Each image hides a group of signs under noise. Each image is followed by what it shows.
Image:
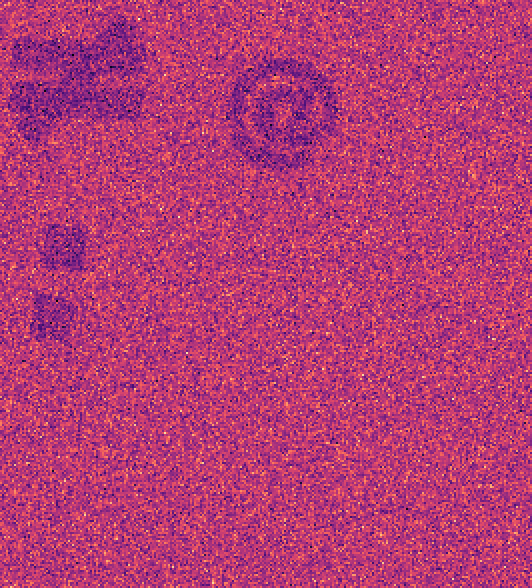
top left: not-equal sign; top middle: at sign; middle left: colon
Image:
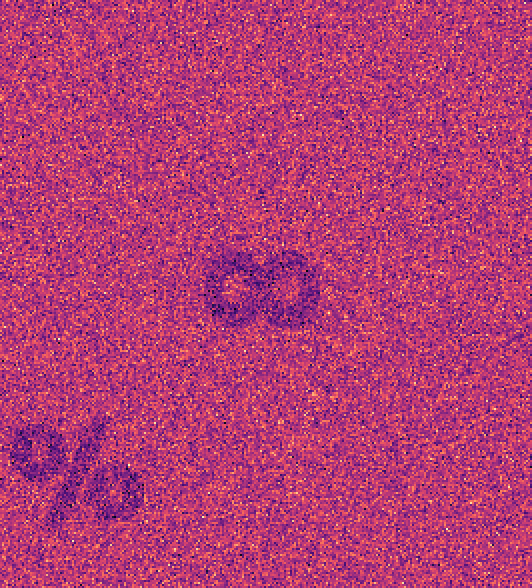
centre: infinity sign; bottom left: percent sign
